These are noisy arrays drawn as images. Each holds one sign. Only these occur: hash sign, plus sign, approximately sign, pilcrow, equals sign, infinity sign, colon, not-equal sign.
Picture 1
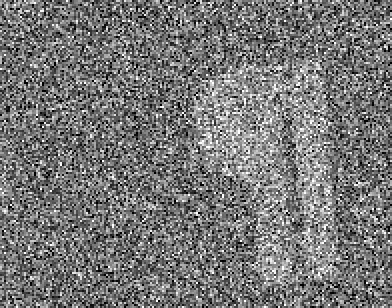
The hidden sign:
pilcrow
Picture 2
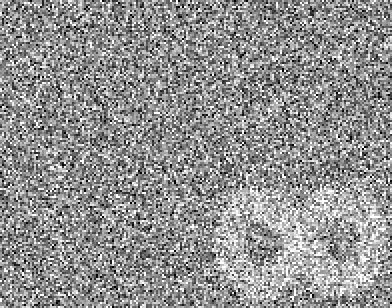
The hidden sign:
infinity sign
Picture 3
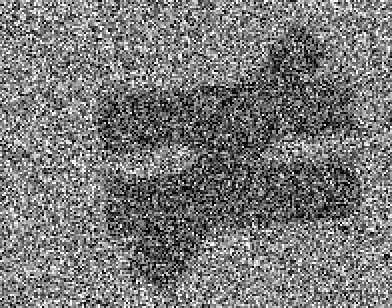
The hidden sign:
not-equal sign
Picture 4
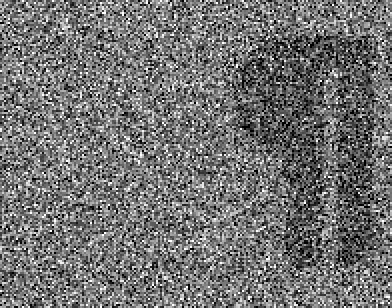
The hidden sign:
pilcrow
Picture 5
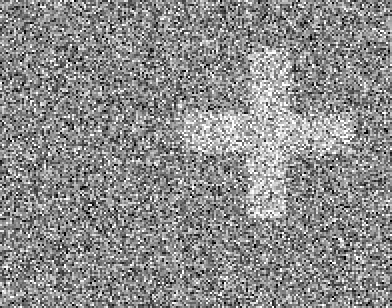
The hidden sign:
plus sign
